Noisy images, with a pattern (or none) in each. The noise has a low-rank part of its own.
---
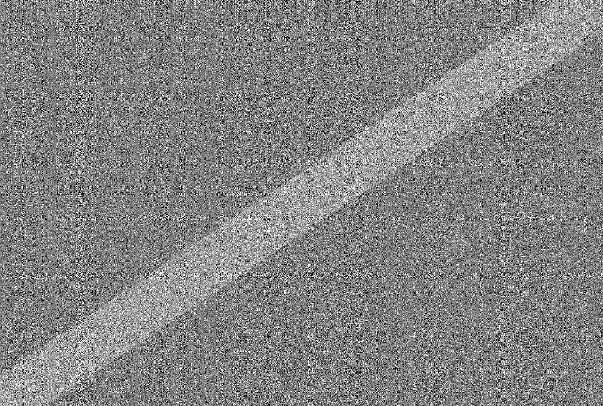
a diagonal band
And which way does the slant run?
bottom left to top right
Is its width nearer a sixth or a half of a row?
a sixth
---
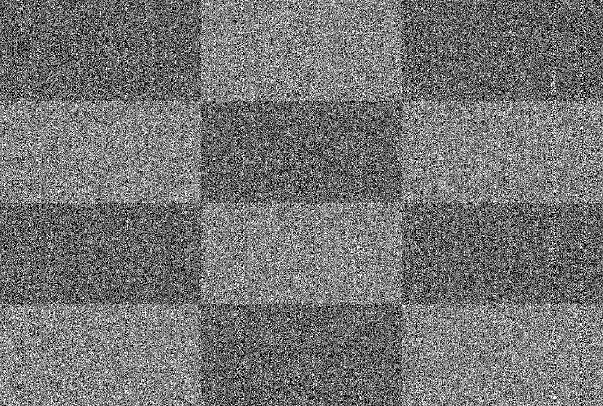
a checkerboard
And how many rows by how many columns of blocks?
4 by 3
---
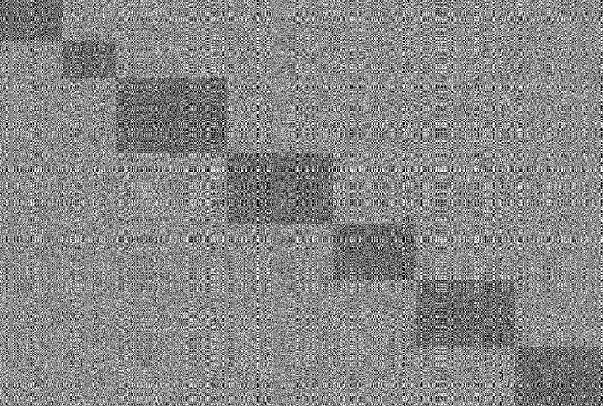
blocks along the diagonal
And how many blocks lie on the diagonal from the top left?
7
